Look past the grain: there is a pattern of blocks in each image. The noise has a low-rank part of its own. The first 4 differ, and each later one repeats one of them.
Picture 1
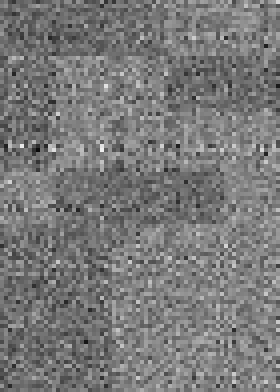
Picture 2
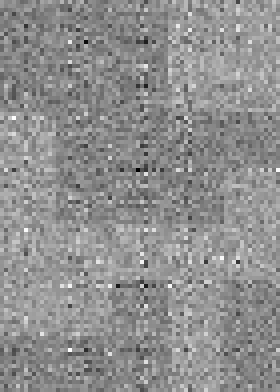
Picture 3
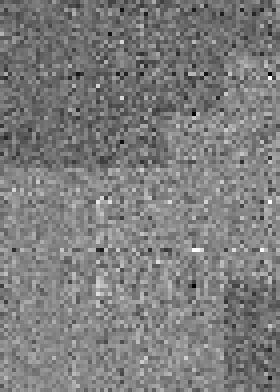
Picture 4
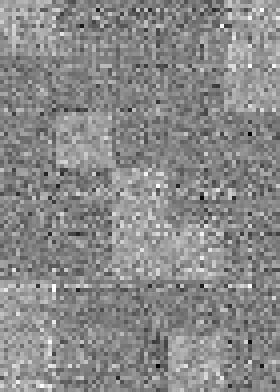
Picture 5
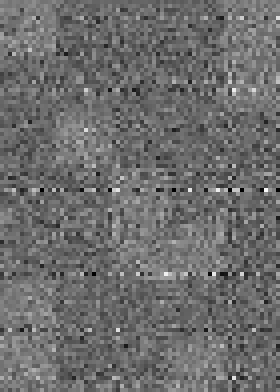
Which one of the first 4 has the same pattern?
4
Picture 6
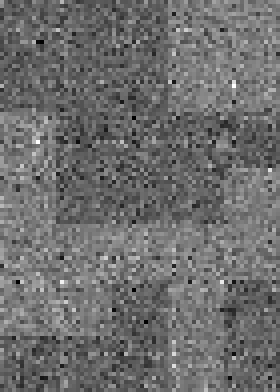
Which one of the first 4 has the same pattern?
2
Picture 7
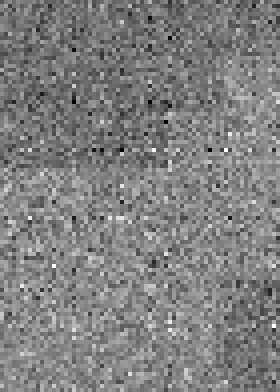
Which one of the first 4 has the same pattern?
3
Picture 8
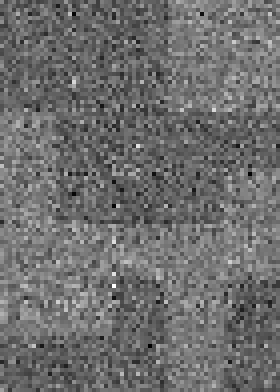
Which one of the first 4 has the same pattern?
2
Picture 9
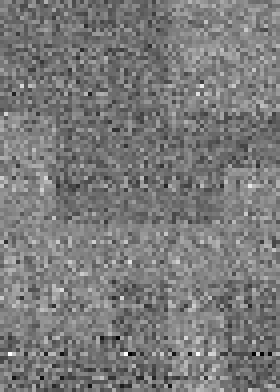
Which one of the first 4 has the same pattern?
2
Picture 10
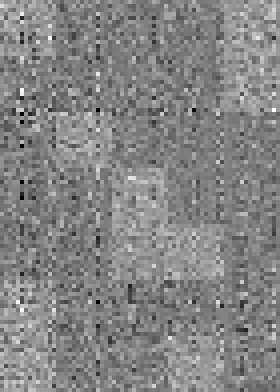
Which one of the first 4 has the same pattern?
4
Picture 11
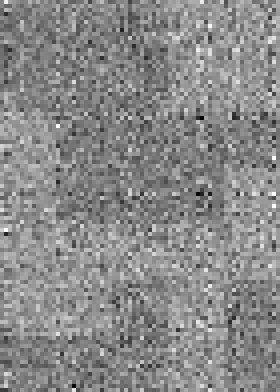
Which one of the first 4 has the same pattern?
2
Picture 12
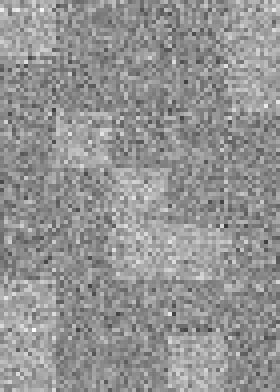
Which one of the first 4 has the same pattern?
4
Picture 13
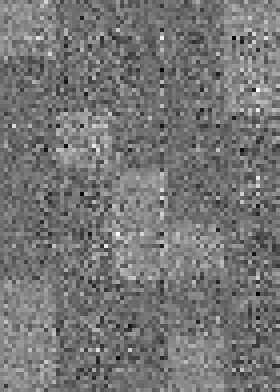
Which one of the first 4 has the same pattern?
4
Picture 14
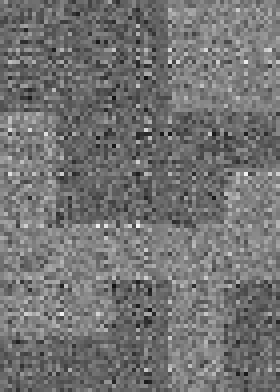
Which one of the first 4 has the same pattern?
2
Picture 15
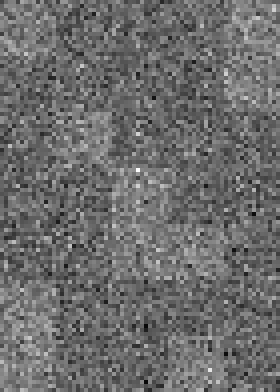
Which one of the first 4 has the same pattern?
4
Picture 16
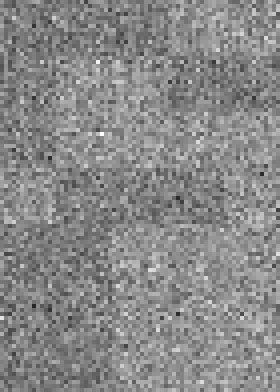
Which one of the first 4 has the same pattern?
1
